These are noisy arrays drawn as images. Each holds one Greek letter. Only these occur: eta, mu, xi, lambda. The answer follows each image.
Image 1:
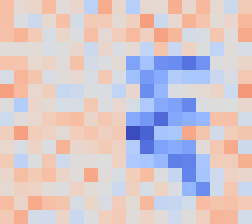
xi
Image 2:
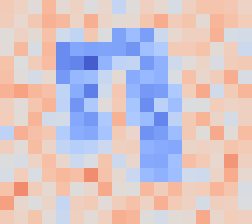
eta
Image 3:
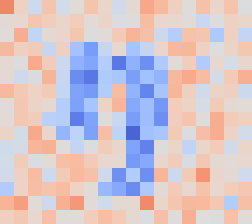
eta
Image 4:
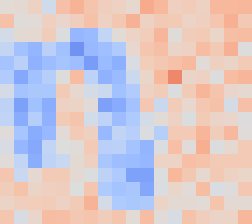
eta
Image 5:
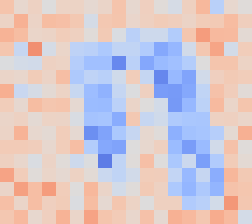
eta
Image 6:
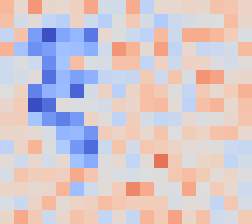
xi
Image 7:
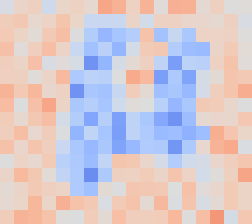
mu
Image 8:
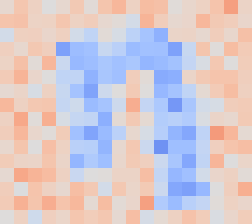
eta
